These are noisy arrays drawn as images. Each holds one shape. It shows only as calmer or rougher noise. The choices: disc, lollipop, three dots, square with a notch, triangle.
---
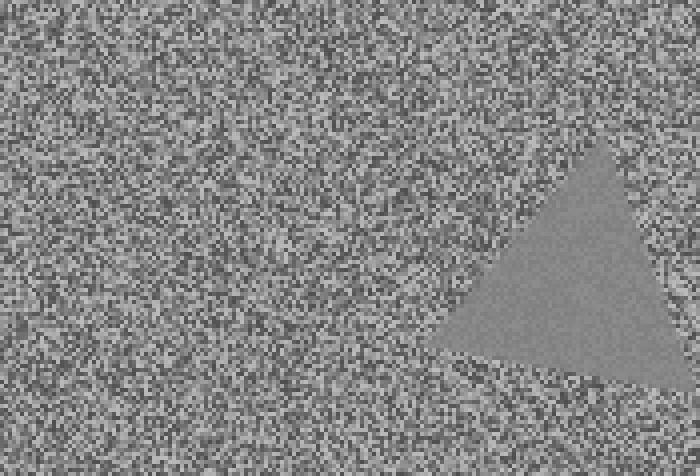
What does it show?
calm triangle
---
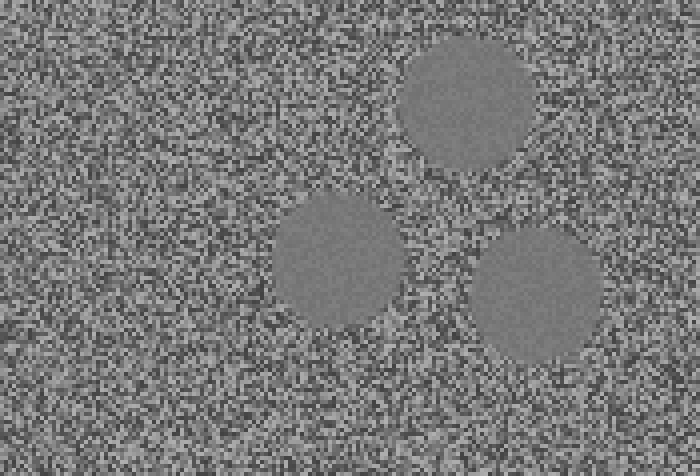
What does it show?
calm three dots
